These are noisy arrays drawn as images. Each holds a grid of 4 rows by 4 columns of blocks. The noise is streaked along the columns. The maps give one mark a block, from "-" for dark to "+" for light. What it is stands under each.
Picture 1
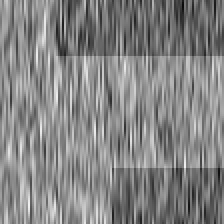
+---
++++
++++
++--
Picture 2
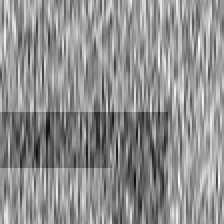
++++
++++
---+
++-+
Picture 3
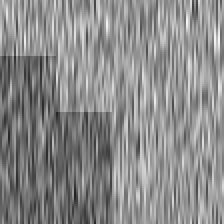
++++
-+++
--++
--++
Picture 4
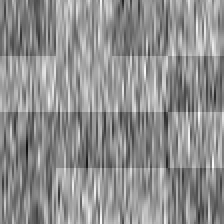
-+-+
+++-
---+
-++-
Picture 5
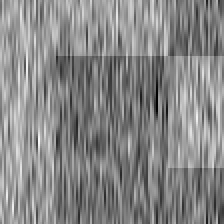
+++-
+--+
+--+
+---
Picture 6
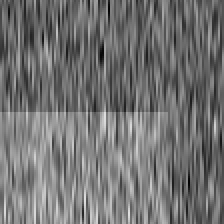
----
----
+++-
+++-
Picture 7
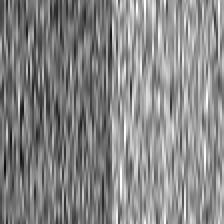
--++
--++
--++
--++
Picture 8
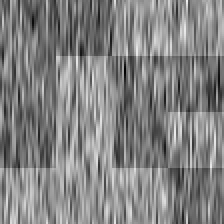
--++
-+--
-+-+
+++-
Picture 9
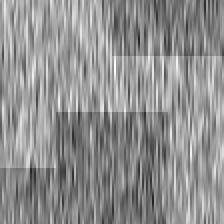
++--
++++
+--+
---+
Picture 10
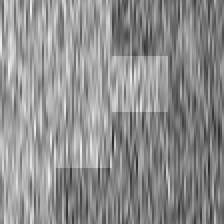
++--
+++-
++--
+---
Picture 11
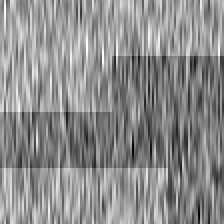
++++
++--
----
+++-
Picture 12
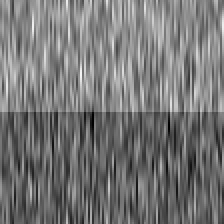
++++
++++
----
----
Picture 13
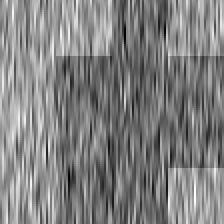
++-+
+---
+---
+--+
